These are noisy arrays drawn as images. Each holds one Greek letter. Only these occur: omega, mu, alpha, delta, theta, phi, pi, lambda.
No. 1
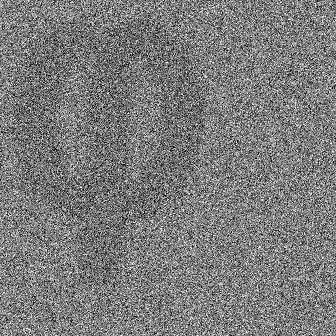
phi
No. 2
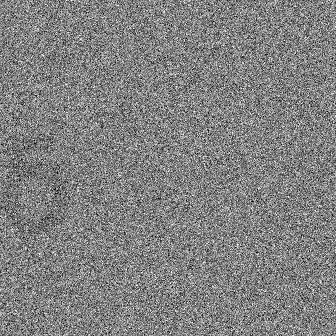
delta
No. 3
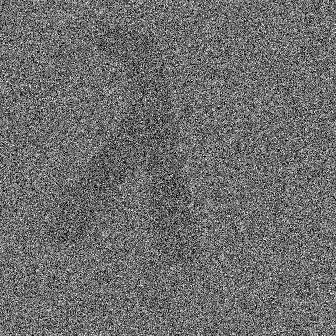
lambda
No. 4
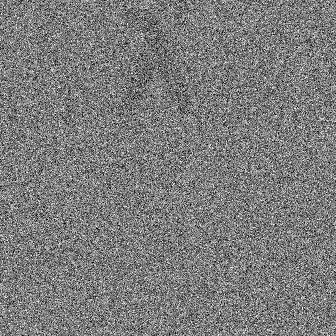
lambda
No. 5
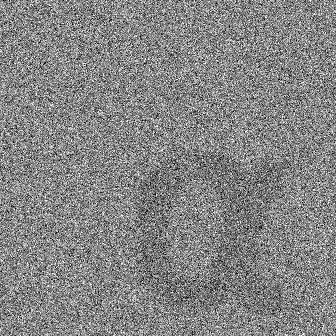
alpha
